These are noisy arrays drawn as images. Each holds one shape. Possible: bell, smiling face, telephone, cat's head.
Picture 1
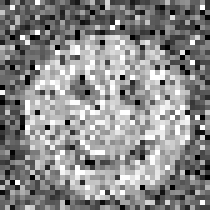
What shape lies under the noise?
smiling face
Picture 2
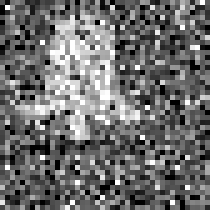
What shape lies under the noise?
bell
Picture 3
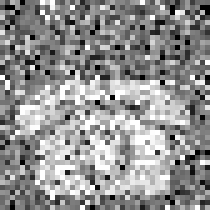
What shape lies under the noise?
telephone
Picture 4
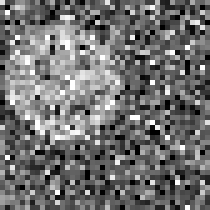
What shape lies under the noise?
smiling face
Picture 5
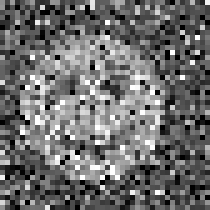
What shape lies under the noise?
smiling face
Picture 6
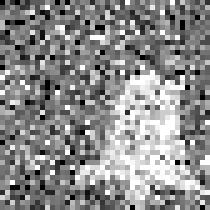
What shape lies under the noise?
bell
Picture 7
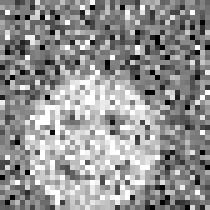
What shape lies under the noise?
smiling face
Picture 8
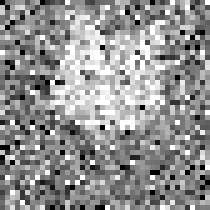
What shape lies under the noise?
cat's head
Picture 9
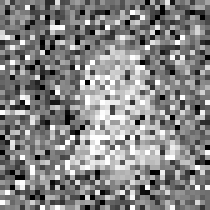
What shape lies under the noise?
bell
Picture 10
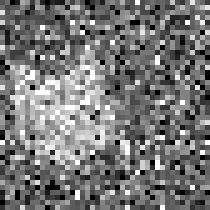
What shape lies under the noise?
cat's head
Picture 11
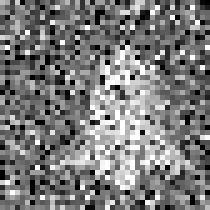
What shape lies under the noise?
bell
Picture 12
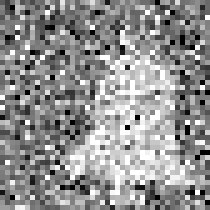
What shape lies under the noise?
bell
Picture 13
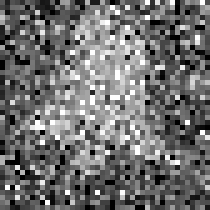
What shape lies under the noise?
bell
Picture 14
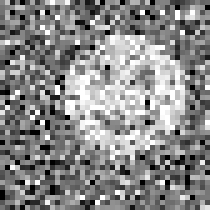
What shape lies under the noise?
smiling face
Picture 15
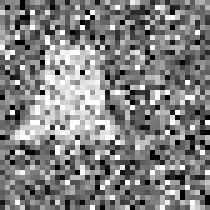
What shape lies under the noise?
bell
